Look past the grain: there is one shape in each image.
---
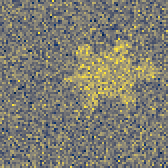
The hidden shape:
turtle
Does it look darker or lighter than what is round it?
lighter
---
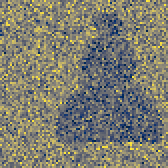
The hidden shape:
chess pawn
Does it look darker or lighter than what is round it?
darker
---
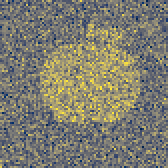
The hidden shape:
apple
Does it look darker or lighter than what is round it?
lighter
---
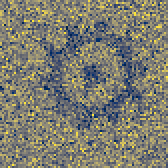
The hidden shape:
gear
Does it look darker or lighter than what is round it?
darker
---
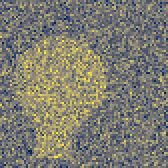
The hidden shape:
light bulb
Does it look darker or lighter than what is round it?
lighter
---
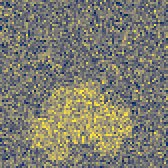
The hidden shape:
car
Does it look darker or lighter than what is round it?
lighter
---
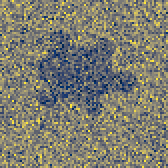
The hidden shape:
turtle
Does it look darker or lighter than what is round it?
darker
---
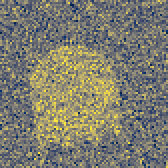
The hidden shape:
ghost
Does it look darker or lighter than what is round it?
lighter
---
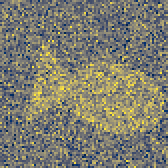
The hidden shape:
fish
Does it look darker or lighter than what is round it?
lighter
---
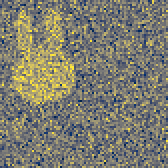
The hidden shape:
rabbit's head
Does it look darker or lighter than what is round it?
lighter
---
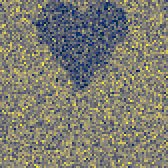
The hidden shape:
heart
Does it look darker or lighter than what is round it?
darker
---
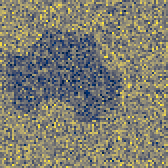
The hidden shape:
car
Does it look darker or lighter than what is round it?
darker
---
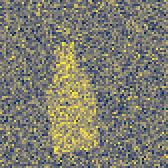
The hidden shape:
bottle
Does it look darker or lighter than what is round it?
lighter
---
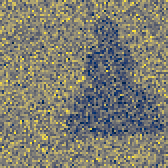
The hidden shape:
chess pawn
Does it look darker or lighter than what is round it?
darker
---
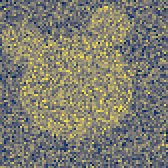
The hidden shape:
bear's head
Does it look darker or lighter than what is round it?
lighter
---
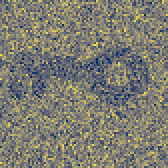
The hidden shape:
key
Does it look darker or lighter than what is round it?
darker
